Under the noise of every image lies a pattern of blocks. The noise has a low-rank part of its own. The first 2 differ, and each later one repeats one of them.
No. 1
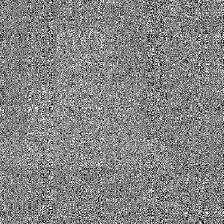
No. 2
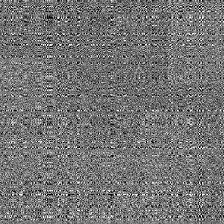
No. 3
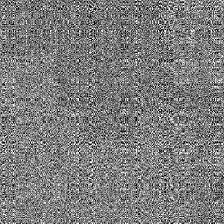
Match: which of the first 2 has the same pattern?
2
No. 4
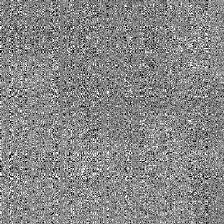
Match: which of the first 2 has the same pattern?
2
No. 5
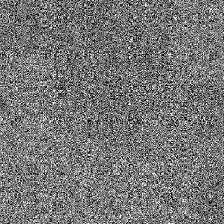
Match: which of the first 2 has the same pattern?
2
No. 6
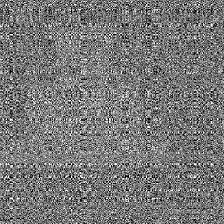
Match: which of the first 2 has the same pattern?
1
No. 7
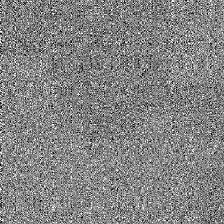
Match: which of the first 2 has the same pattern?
2
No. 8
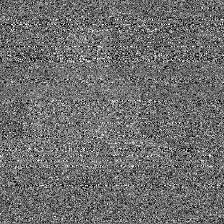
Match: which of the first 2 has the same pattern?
1
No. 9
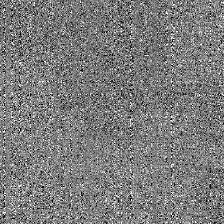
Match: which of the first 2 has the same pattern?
2
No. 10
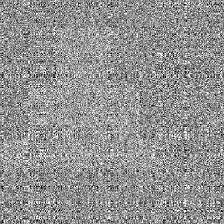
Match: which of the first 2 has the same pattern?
1
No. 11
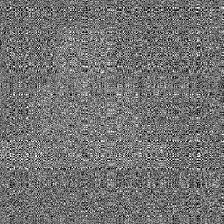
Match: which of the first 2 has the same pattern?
1
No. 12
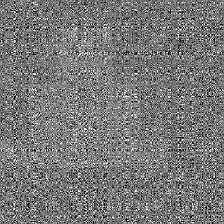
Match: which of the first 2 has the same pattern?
1
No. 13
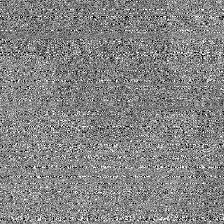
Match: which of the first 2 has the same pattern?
2
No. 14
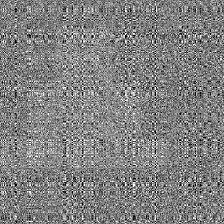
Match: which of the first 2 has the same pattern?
1
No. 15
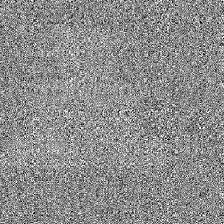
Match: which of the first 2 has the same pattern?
1
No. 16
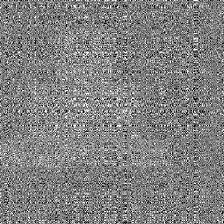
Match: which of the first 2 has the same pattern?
1
